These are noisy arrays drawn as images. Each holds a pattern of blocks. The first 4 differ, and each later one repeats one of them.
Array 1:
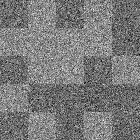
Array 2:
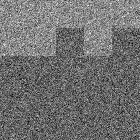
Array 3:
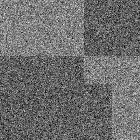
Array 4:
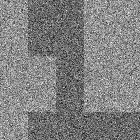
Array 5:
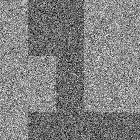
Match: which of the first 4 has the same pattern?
4
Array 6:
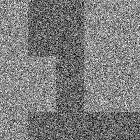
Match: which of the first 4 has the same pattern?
4
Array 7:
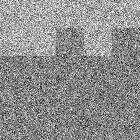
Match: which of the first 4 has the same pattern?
2
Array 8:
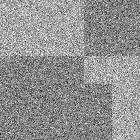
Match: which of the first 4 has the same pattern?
3
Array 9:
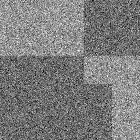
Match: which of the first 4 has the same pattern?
3
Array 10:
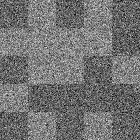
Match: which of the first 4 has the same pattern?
1
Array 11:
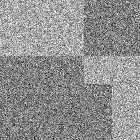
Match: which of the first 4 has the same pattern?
3
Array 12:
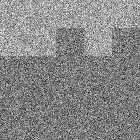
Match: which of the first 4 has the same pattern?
2
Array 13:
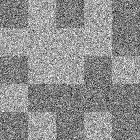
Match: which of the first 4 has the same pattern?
1
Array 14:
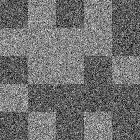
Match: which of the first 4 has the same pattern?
1
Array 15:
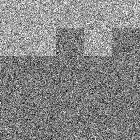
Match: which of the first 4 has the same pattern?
2
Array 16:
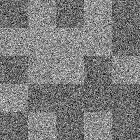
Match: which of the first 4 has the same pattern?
1
